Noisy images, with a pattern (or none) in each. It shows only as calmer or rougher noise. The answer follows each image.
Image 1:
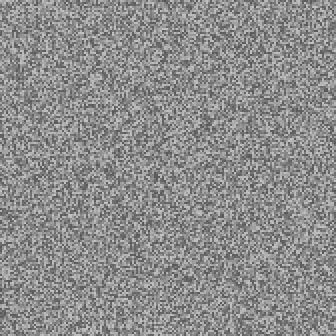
only noise
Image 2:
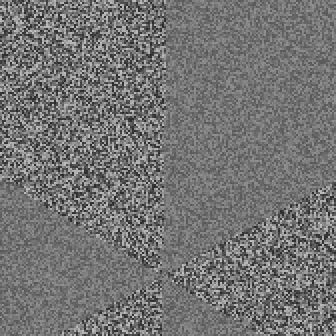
spokes from one point
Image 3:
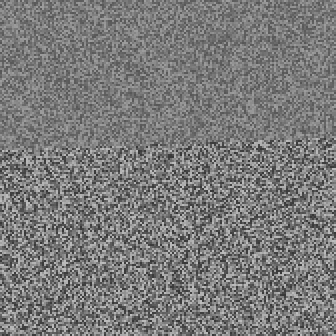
a sharp edge
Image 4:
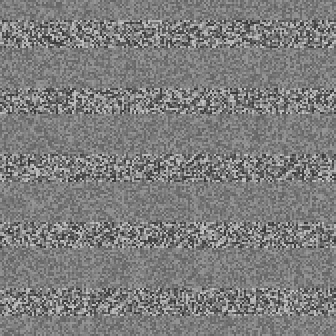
horizontal stripes
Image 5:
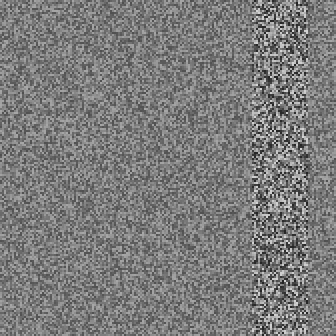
one vertical stripe
